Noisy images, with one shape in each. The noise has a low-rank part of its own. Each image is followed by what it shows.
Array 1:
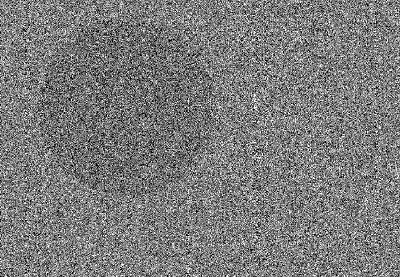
dark disc
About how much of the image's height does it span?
two thirds
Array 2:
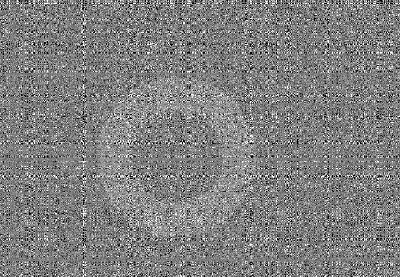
light ring
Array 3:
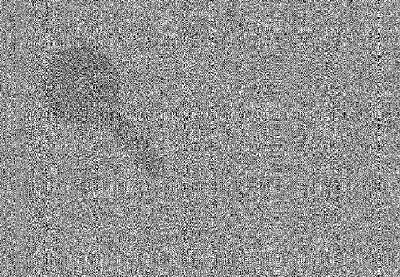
dark lollipop
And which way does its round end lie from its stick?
up and left
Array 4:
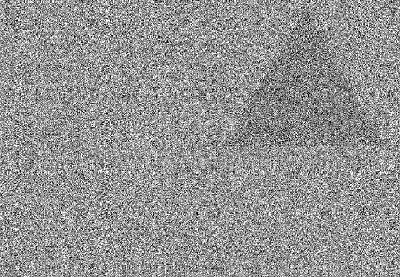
dark triangle
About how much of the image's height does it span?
half
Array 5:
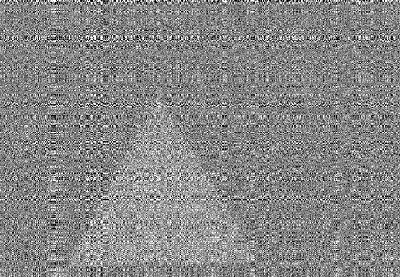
light triangle
